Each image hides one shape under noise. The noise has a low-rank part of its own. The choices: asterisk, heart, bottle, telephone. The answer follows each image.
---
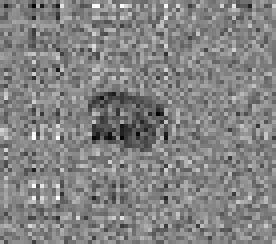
telephone
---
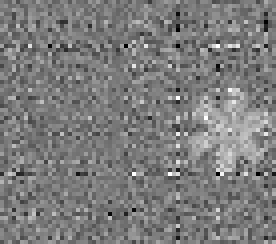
asterisk
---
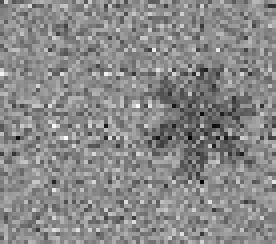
asterisk
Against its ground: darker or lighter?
darker
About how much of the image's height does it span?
half
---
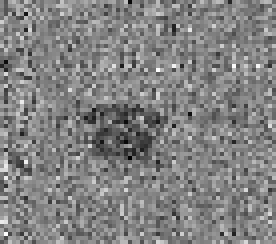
telephone
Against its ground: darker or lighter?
darker
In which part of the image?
centre
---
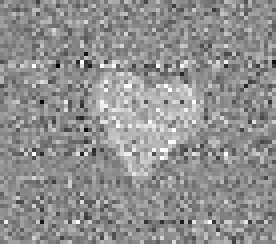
heart
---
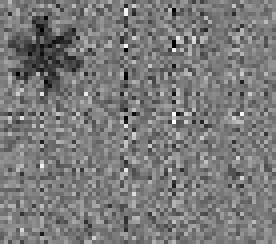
asterisk
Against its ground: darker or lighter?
darker
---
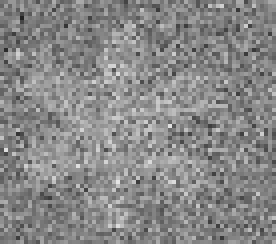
asterisk
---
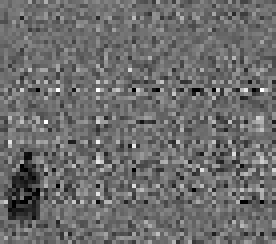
bottle
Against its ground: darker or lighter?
darker
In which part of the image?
bottom left
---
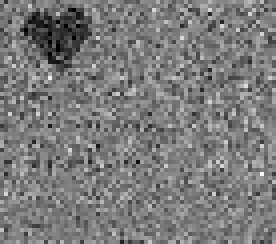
heart
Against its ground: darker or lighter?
darker
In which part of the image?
top left
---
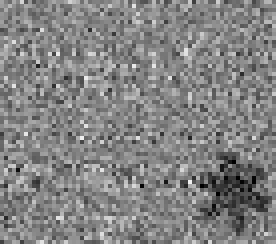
asterisk
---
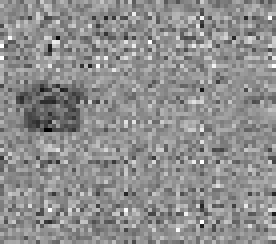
telephone
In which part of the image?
middle left
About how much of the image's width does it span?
a quarter
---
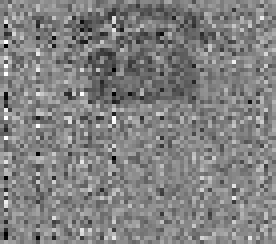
telephone
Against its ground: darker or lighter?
darker
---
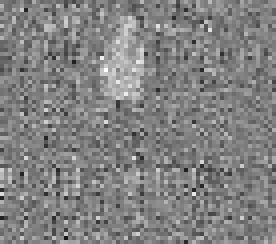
bottle
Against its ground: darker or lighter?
lighter
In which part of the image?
top middle
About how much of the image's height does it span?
a third
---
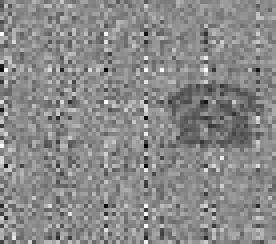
telephone
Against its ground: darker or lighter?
darker
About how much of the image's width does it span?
a third
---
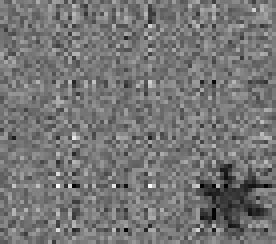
asterisk
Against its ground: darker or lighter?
darker
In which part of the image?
bottom right
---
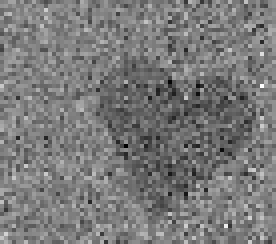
heart
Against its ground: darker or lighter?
darker
